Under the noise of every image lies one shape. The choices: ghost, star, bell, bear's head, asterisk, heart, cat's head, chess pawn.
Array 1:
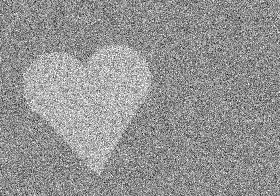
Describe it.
light heart
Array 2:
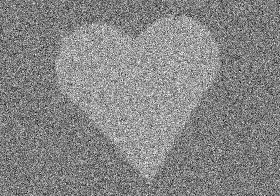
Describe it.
light heart
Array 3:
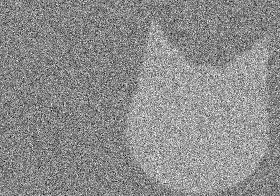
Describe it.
light cat's head
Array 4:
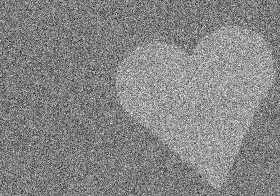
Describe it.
light heart
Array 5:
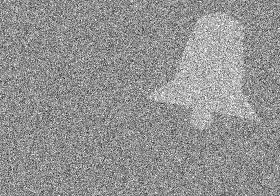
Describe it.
light bell
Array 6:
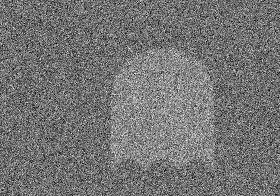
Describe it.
light ghost
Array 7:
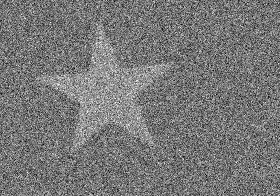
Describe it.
light star
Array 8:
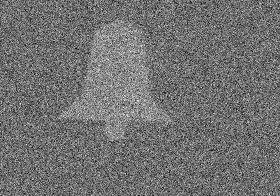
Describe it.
light bell
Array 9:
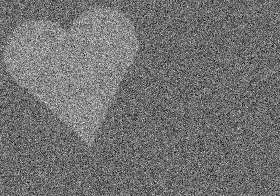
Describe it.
light heart
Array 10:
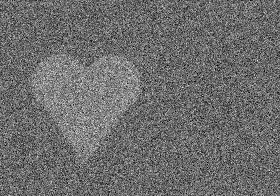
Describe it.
light heart
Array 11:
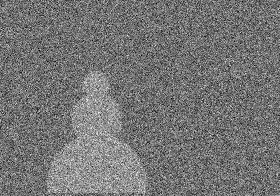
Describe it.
light chess pawn
